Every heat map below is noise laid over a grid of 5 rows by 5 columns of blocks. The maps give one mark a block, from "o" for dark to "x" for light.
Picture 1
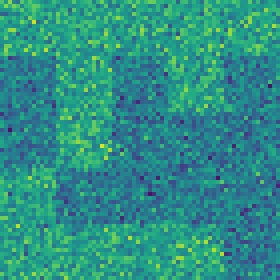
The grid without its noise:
x x x x x
o x o x o
o x o o o
x o o o o
x x x x o
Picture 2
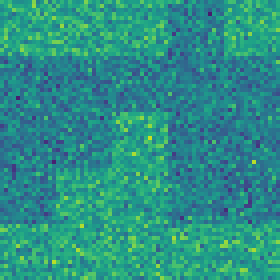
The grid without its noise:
x x x o x
o o o o o
o o x o o
o x x o o
x x x x x
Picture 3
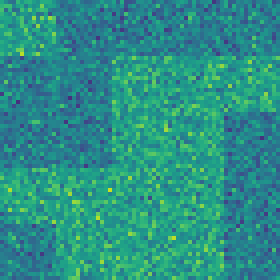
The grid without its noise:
x o o o o
o o x x x
o o x x o
x x x x o
o x x x o
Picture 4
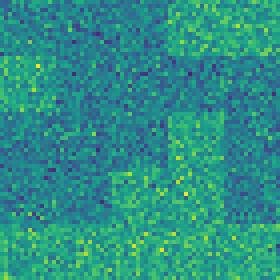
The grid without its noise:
o o o x x
x o o o o
o o o x o
o o x x o
x x x x x
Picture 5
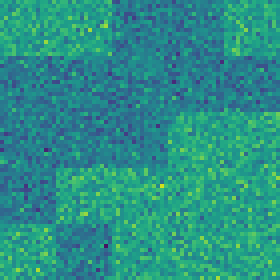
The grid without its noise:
x x o o x
o o o o o
o o o x x
o x x x x
x o x x x
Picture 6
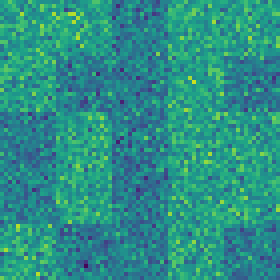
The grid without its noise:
x x o x x
x o o x o
o x o x x
o x o x x
x o o x o
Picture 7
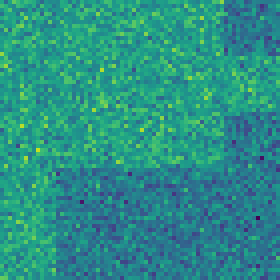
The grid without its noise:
x x x x o
x x x x x
x x x x o
x o o o o
x o o o o
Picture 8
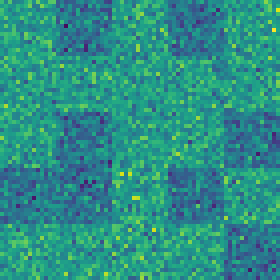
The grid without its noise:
x o x o x
x x x x x
x o x x o
o o x o x
x x x x o
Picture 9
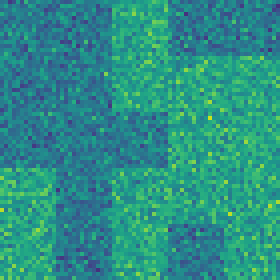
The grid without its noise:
o o x o o
o o x x x
o o o x x
x o x x x
x o x o x
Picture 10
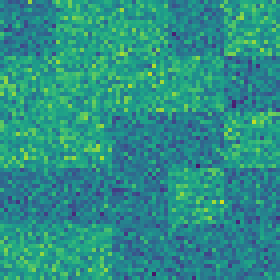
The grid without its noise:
o x x o x
x x x x o
x x o o x
o o o x o
x x o o o
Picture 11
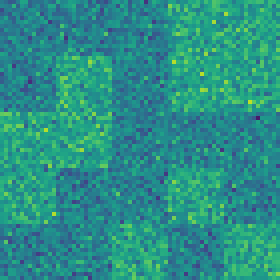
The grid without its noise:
o o o x x
o x o x x
x x o o o
x o o x o
o o x o x
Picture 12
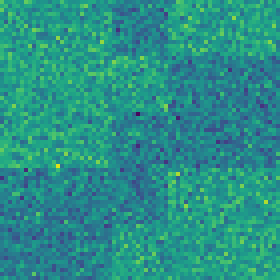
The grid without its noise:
x x o x x
x x x o o
x x o o o
o o o x x
o o x x x
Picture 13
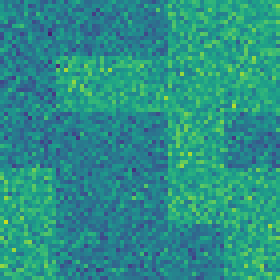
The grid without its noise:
o o o x x
o x x x x
o o o x o
x o o x x
x o o o x
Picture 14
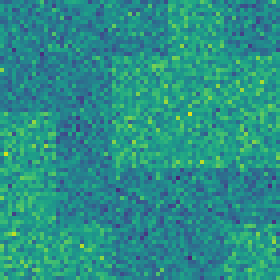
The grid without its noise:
o o o x o
o o x x x
x o x x x
x o o o o
x x o o x
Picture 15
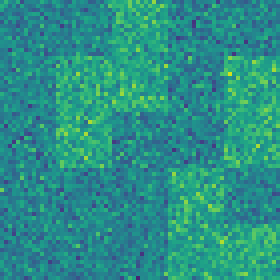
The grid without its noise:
o o x o o
o x x o x
o x o o x
o o o x o
o o o x x
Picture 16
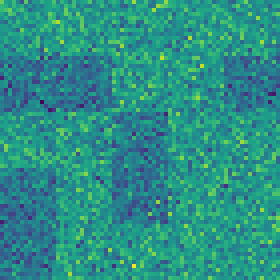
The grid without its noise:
x x x x x
o o x x o
x x o x x
o x o x x
o x x x x
